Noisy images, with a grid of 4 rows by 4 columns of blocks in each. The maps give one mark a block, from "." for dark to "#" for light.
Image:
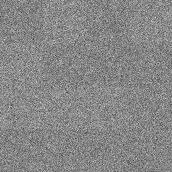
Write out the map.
. # . #
# . . .
# # # .
. . . .
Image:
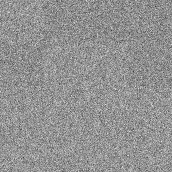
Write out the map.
# . . .
. # # .
# # # #
# # # #
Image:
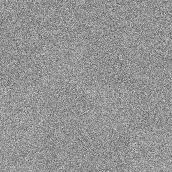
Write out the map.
. . . .
. # . .
# . # .
# . . #
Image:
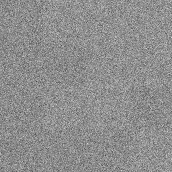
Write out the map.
. # # #
. . # #
. # # .
. . . #
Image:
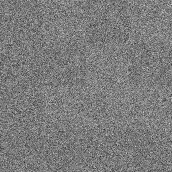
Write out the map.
. # . #
. . # .
. # # #
. . . .
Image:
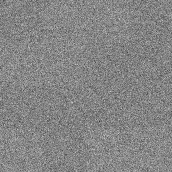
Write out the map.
. # # .
# # . .
. . . .
# . # #
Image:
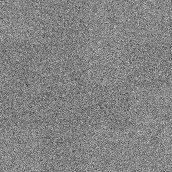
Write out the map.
# . # #
. . # .
. . . #
# . # #
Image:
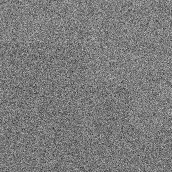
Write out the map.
# # # #
. . # #
. . . #
. . . .
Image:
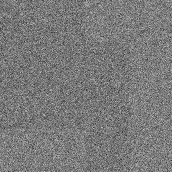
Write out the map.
. . # #
. . . #
. . . #
# # . #
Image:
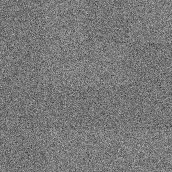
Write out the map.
. # . #
. # # .
. . . .
. # # #
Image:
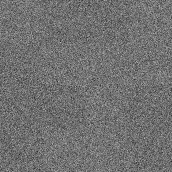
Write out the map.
# . . #
. # # #
. . # .
. # # .
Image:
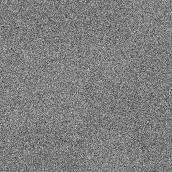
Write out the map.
. . . #
# # # .
# # . .
. . # .
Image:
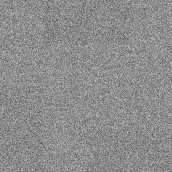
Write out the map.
# . . #
# # # #
. # # #
. # . .
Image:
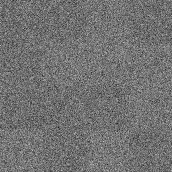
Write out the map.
. . # .
. # # #
. . . #
# . # .
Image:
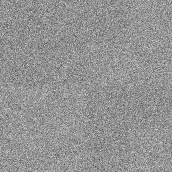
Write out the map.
. . . #
. . # #
# # . .
# # . #
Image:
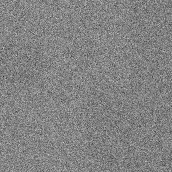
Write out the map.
# # # .
. # # .
# # . .
# # . .
